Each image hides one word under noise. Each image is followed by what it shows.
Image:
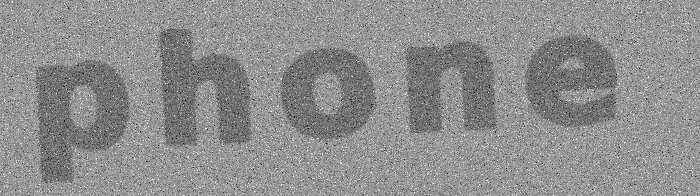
phone
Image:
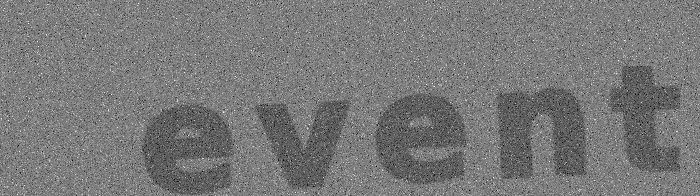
event
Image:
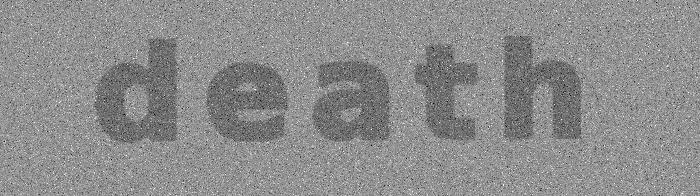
death
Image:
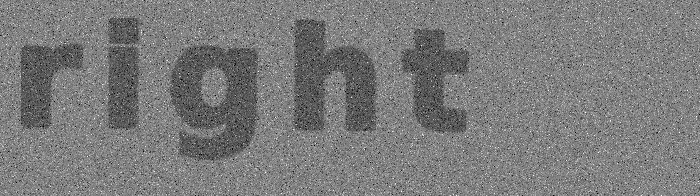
right
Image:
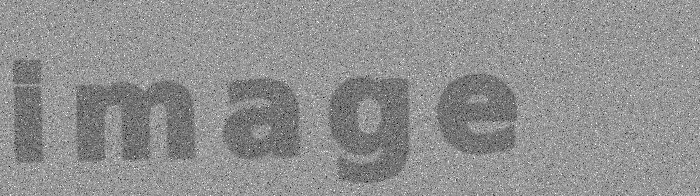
image
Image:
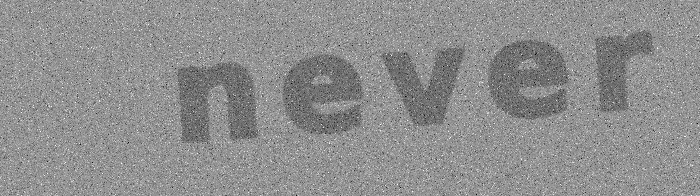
never
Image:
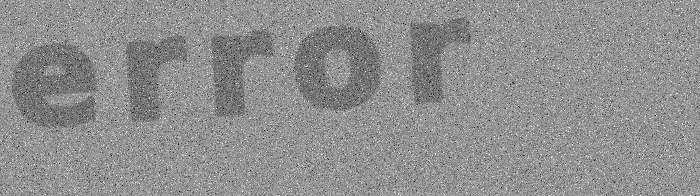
error
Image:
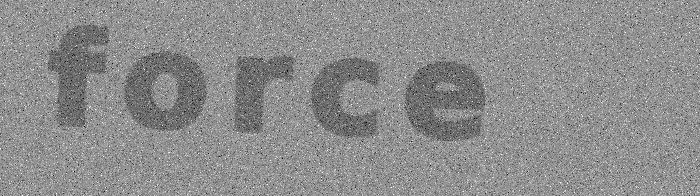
force
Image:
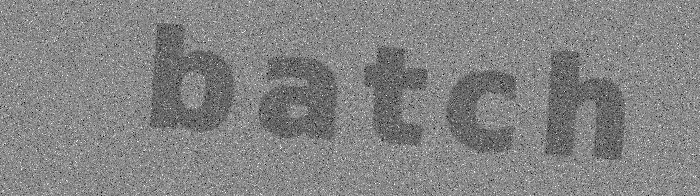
batch
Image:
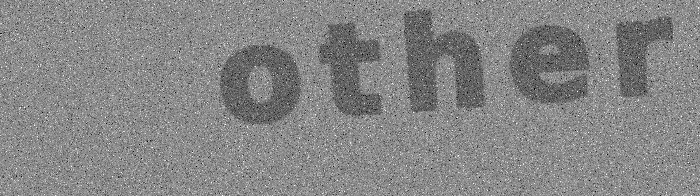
other
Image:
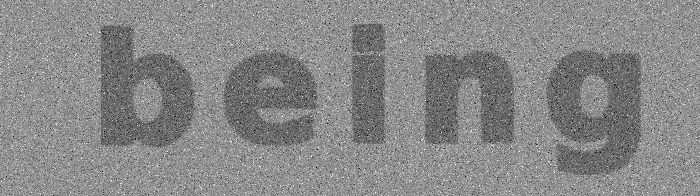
being
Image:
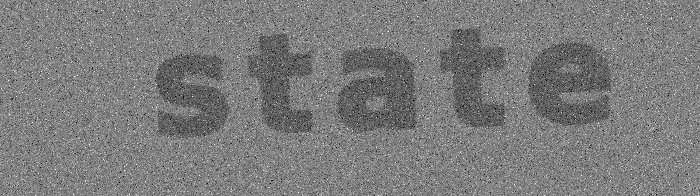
state
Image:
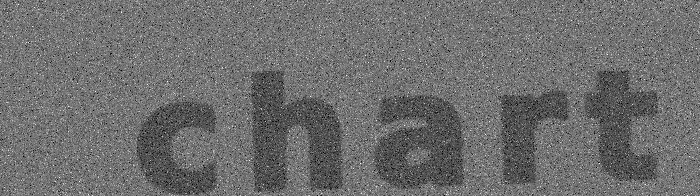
chart
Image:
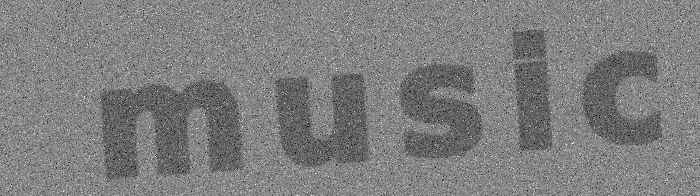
music
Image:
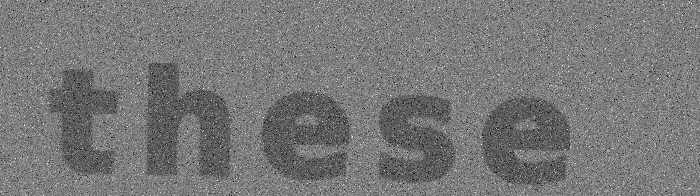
these
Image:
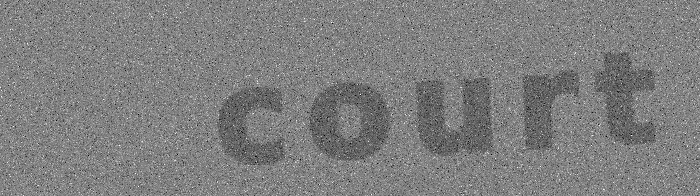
court
